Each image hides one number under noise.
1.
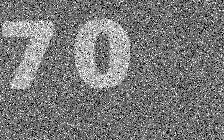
70
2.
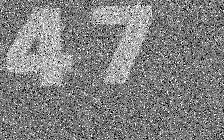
47
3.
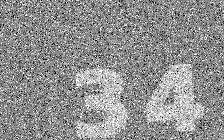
34
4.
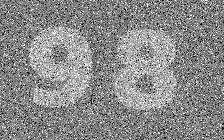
98
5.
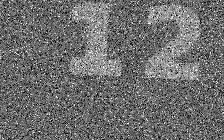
12
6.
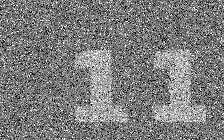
11
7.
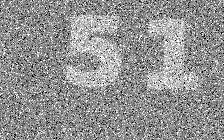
51
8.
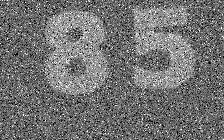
85
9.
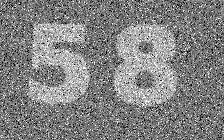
58
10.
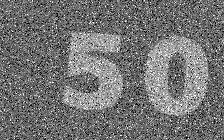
50
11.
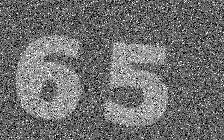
65
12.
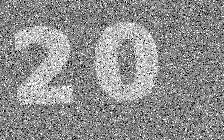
20
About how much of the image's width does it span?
two thirds
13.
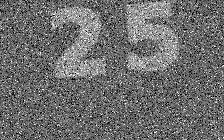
25
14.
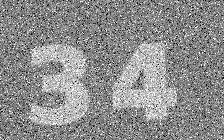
34
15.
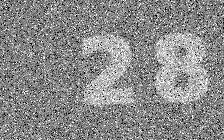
28
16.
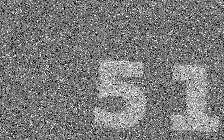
51
